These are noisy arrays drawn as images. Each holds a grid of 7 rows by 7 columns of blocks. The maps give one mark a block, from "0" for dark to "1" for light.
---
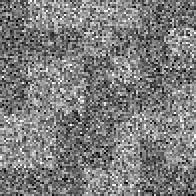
0 1 1 1 1 0 0
0 0 0 1 0 0 1
0 1 1 0 1 0 0
0 1 1 0 0 0 1
1 1 0 0 1 1 1
1 1 0 0 1 0 1
0 0 0 1 1 0 0
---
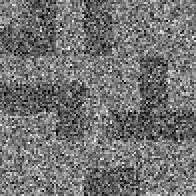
1 0 1 0 1 1 1
0 0 1 0 1 1 1
1 1 1 1 1 0 1
0 0 0 1 1 0 1
1 1 0 1 0 0 0
1 1 1 1 1 1 1
1 1 1 0 0 1 1
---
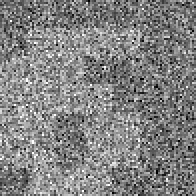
0 0 0 0 0 0 0
0 1 1 1 1 0 0
1 1 1 0 0 0 0
1 1 1 1 0 0 0
1 1 0 1 1 0 0
1 1 0 1 1 0 0
0 1 1 1 0 0 0
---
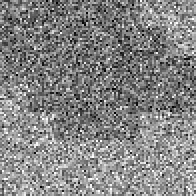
0 0 0 0 0 1 1
0 0 0 0 0 0 1
0 0 0 0 0 0 0
1 0 0 0 0 0 0
1 1 0 0 0 1 1
1 1 1 1 1 1 1
1 1 1 1 1 1 1
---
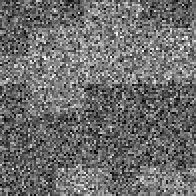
0 0 0 1 1 0 0
0 1 1 1 1 1 1
1 1 1 1 1 1 1
0 1 1 0 0 0 0
0 0 0 0 0 0 0
0 0 0 0 0 0 0
0 0 1 1 0 1 1
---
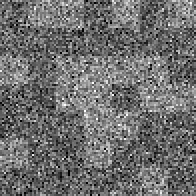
0 1 1 0 1 0 1
0 0 0 0 0 0 0
1 0 1 1 1 1 0
0 0 1 1 0 1 1
0 0 0 1 1 0 0
1 0 0 1 0 0 0
0 0 0 0 0 1 0
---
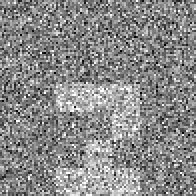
0 0 0 0 0 0 0
0 0 0 0 0 0 0
0 0 0 0 0 0 0
0 0 1 1 1 0 0
0 0 0 0 1 0 0
0 0 0 1 0 0 0
0 0 1 1 1 0 0
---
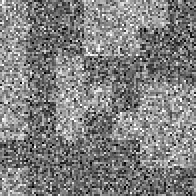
1 0 0 1 1 1 0
1 0 0 1 1 0 0
1 0 1 0 0 0 0
1 0 1 1 0 1 1
1 0 1 0 1 1 1
0 0 0 0 0 1 1
1 0 0 0 0 0 0
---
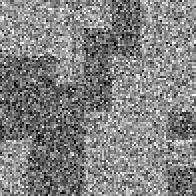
1 1 1 1 0 1 1
1 1 1 0 0 1 1
0 0 1 0 1 1 1
0 0 0 0 1 1 1
0 0 0 1 1 1 0
1 0 0 1 1 1 1
1 0 0 1 1 1 0
